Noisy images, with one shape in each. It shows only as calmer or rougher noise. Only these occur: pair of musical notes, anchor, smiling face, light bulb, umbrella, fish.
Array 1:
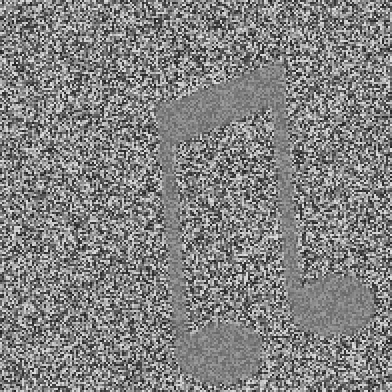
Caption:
calm pair of musical notes
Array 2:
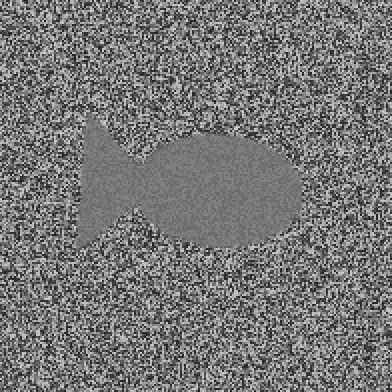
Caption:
calm fish
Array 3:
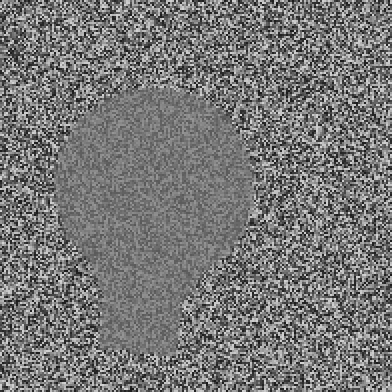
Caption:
calm light bulb
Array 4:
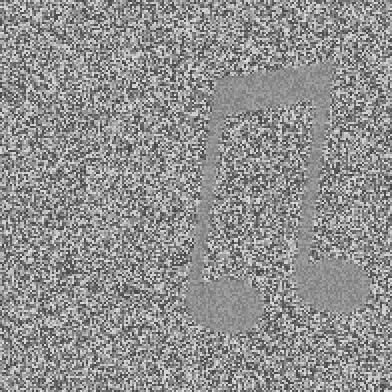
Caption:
calm pair of musical notes
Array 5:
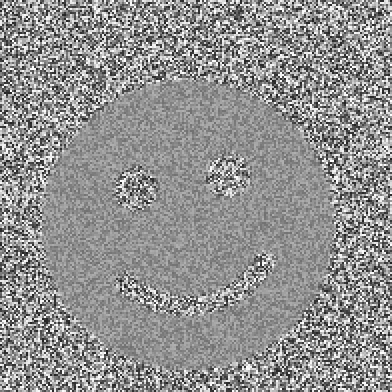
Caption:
calm smiling face
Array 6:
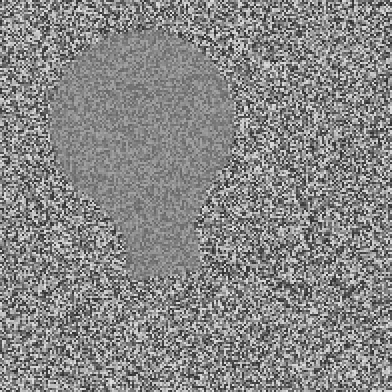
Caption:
calm light bulb
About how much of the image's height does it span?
two thirds
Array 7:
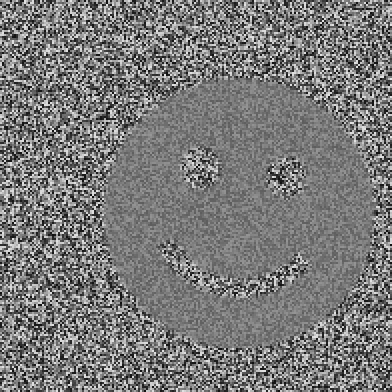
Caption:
calm smiling face
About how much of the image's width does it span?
two thirds
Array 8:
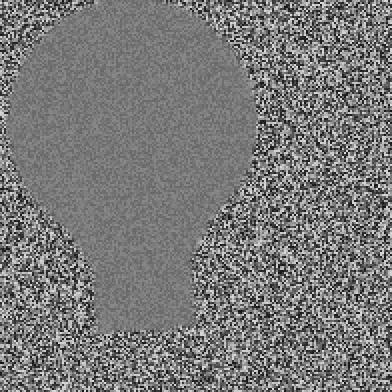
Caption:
calm light bulb
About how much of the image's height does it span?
nearly all
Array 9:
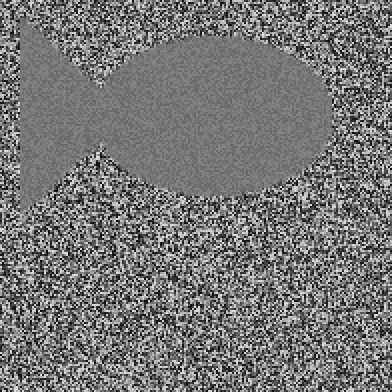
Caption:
calm fish
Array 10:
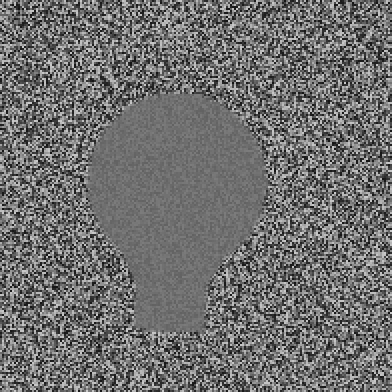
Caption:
calm light bulb
